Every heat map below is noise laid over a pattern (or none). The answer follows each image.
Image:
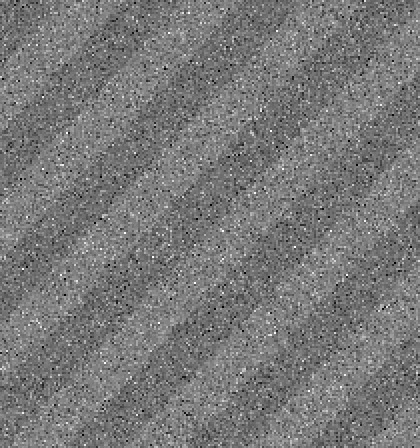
diagonal stripes
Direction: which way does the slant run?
bottom left to top right
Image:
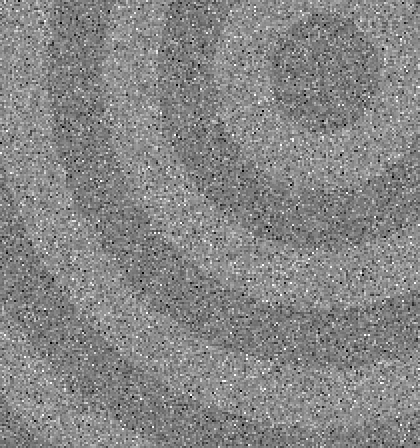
rings round one point
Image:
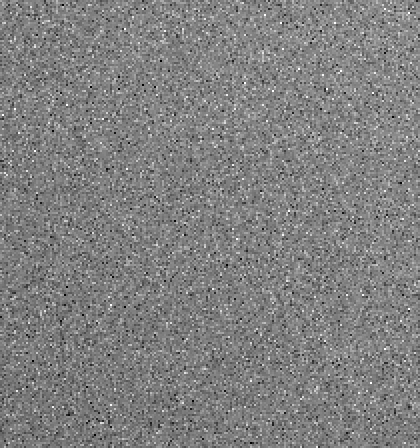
a smooth slope
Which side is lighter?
top right
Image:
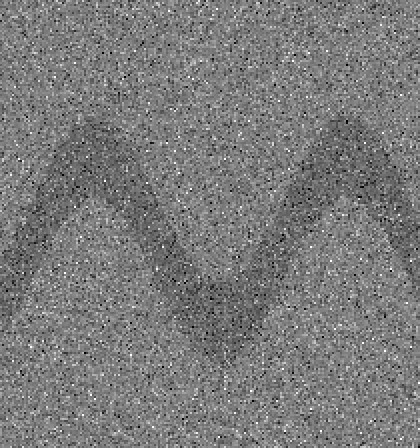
a wavy band
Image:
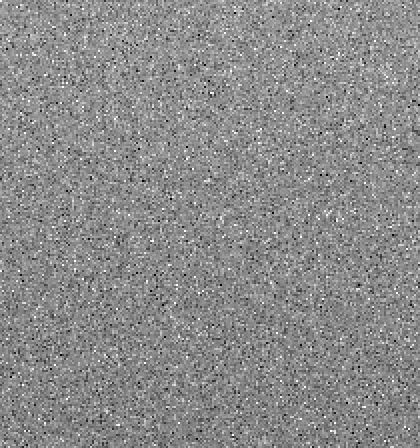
a smooth slope
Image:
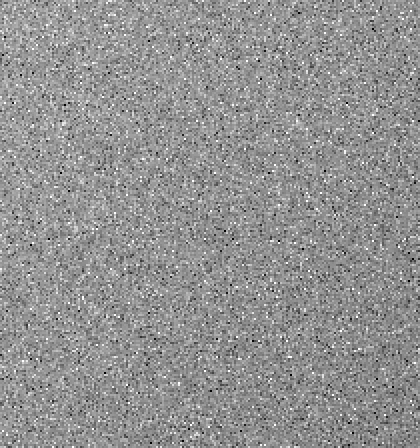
a smooth slope
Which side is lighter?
top left
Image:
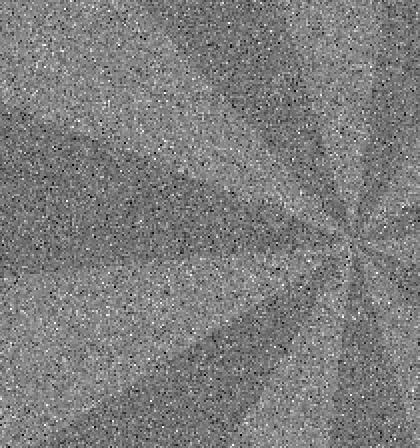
spokes from one point
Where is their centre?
middle right
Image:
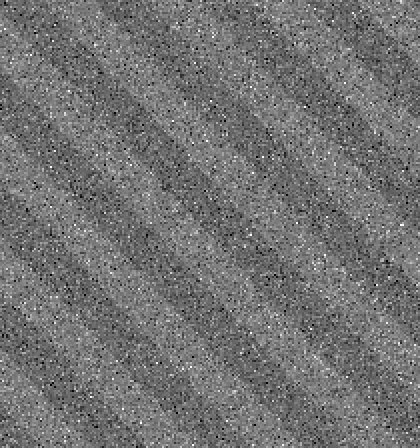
diagonal stripes
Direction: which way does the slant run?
top left to bottom right
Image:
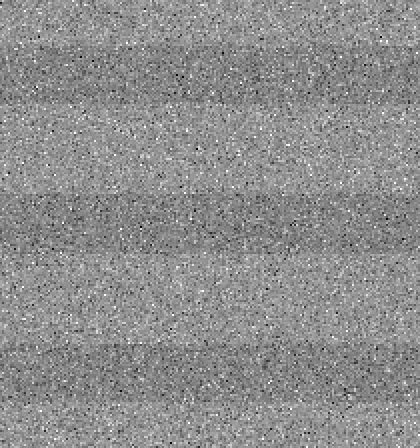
horizontal stripes
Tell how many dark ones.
3
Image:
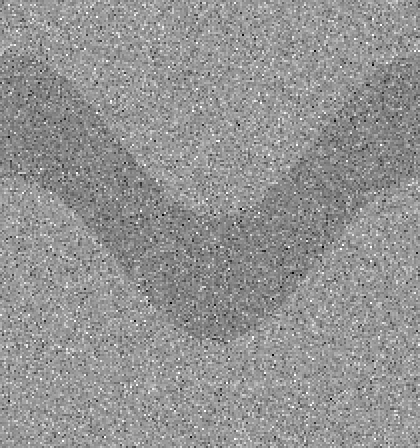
a wavy band
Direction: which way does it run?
left to right
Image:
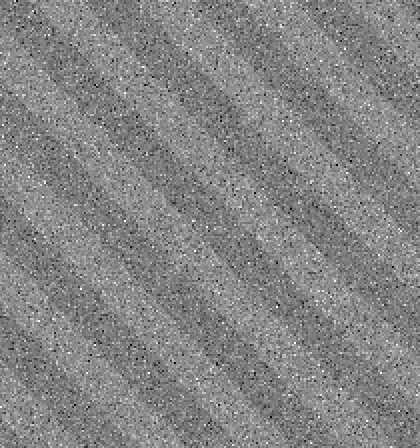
diagonal stripes
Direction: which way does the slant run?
top left to bottom right
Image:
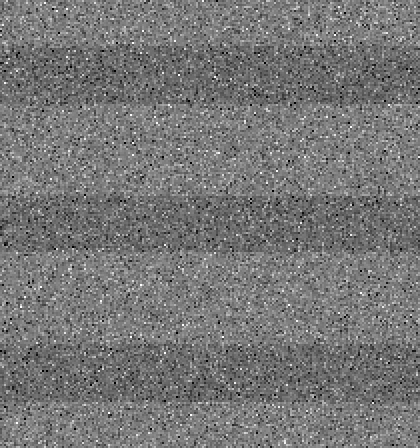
horizontal stripes
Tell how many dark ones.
3
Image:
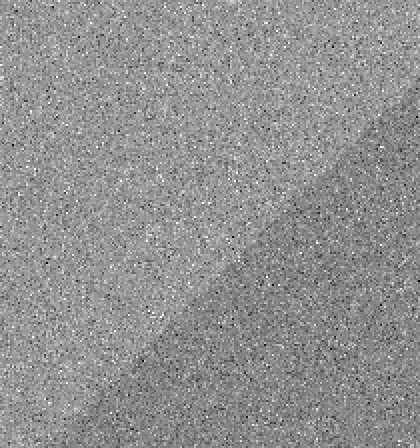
a sharp edge
